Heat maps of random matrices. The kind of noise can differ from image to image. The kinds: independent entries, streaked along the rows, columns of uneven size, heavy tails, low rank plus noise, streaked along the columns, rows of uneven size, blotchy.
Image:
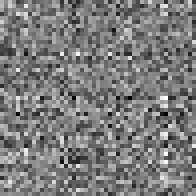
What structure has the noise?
low rank plus noise
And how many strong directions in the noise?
two
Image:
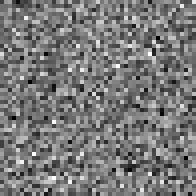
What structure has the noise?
independent entries
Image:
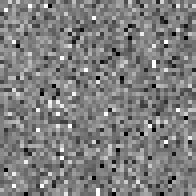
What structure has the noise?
heavy tails
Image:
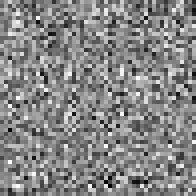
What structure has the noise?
low rank plus noise
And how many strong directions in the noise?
five to eight
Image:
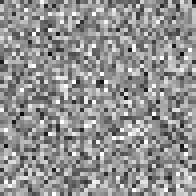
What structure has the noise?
independent entries
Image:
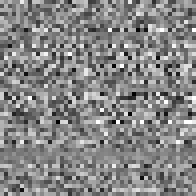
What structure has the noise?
rows of uneven size
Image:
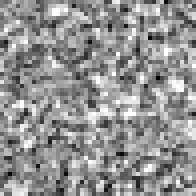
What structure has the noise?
blotchy
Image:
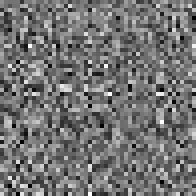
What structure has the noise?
low rank plus noise
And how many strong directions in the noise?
three or four
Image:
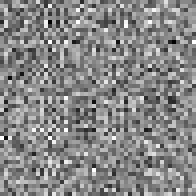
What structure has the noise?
low rank plus noise
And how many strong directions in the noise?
one
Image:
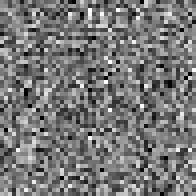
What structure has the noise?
low rank plus noise
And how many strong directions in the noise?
five to eight
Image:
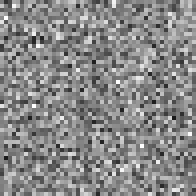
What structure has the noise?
independent entries
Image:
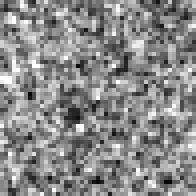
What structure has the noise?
blotchy
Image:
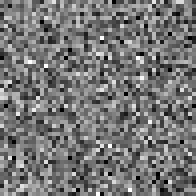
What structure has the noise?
independent entries
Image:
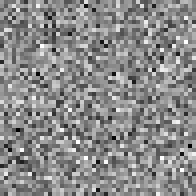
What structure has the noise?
independent entries
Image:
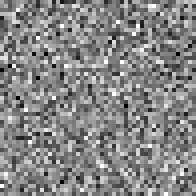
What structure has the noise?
independent entries
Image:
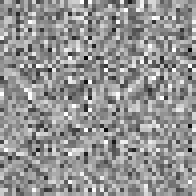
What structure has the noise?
low rank plus noise
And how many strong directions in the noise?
two
